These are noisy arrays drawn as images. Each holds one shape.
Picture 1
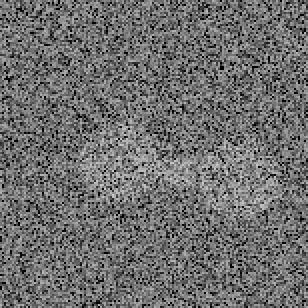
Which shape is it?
dumbbell
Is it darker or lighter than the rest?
lighter
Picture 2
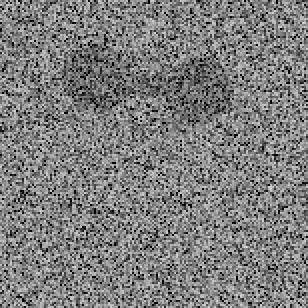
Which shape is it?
dumbbell
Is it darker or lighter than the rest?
darker
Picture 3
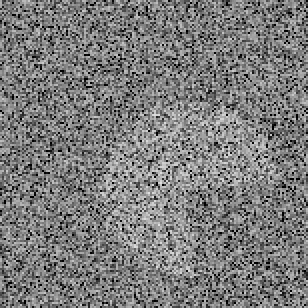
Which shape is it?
disc with a wedge cut out
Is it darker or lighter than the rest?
lighter
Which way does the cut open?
down and right
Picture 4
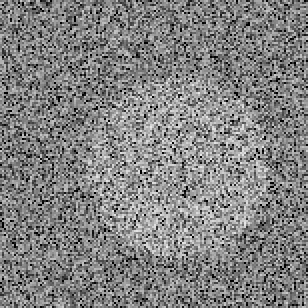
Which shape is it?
disc
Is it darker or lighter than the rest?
lighter
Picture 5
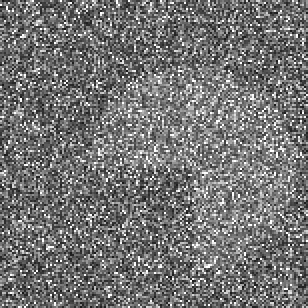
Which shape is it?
disc with a wedge cut out
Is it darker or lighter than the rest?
lighter
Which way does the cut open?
down and left
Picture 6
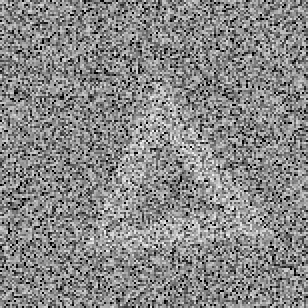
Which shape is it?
triangle frame
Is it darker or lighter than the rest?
lighter
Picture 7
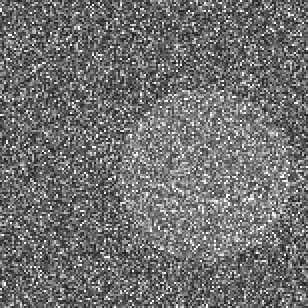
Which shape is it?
disc
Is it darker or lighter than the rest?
lighter
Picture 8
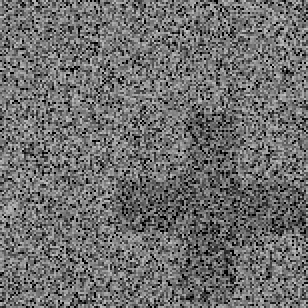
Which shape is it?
cross
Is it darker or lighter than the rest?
darker
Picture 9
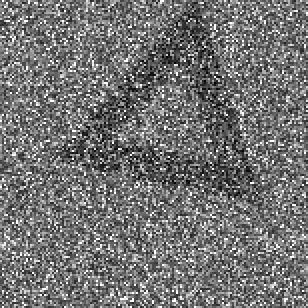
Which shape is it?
triangle frame
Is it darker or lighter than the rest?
darker
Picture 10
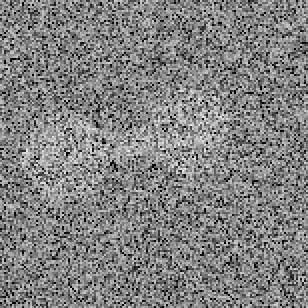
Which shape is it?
dumbbell
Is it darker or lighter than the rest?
lighter
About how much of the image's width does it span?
two thirds
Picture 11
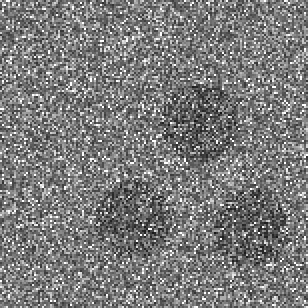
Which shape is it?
three dots
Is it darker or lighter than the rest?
darker
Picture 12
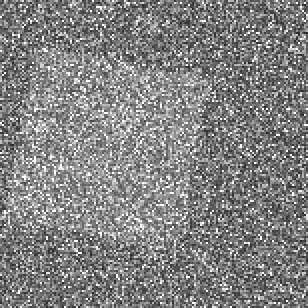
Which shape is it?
square
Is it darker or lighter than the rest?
lighter
